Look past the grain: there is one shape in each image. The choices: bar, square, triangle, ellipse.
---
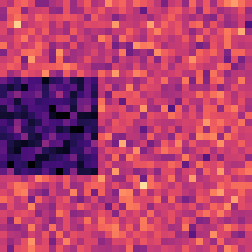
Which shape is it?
square
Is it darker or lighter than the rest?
darker
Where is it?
middle left
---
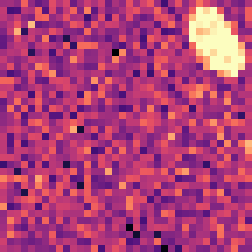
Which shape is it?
ellipse
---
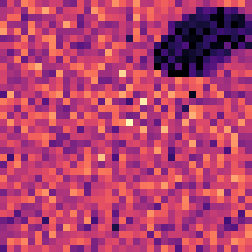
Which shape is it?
ellipse
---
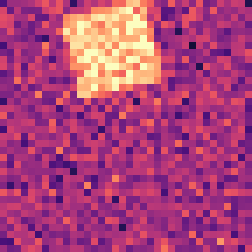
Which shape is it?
square
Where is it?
top middle
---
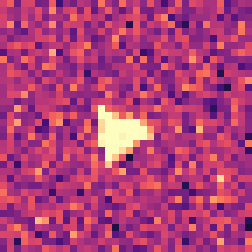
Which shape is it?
triangle
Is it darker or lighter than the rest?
lighter
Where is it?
centre
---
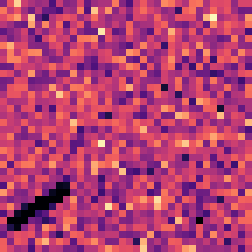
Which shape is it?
bar
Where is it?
bottom left
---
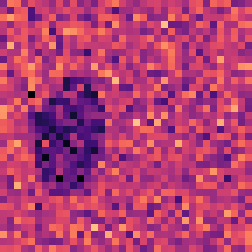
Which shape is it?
ellipse
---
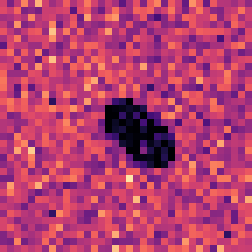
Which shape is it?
ellipse
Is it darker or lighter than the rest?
darker
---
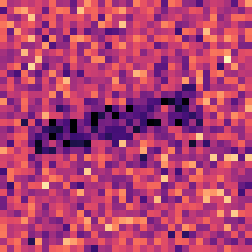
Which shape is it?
bar
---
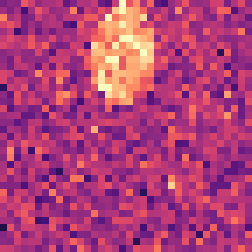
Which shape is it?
ellipse
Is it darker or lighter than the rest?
lighter
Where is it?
top middle
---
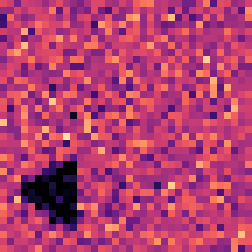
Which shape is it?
triangle
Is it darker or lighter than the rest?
darker
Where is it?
bottom left
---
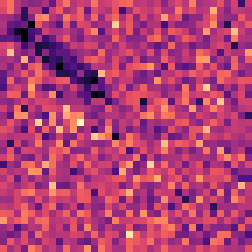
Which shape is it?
bar
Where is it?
top left
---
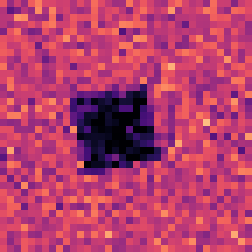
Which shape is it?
square
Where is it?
centre
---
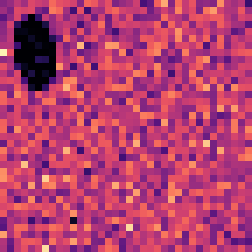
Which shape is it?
ellipse
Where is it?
top left
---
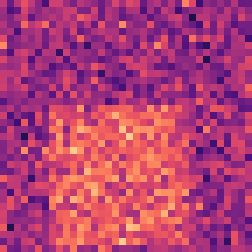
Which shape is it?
square
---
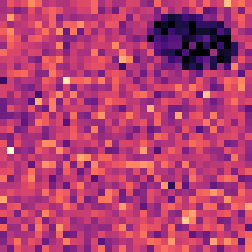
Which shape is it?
ellipse
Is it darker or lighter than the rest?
darker
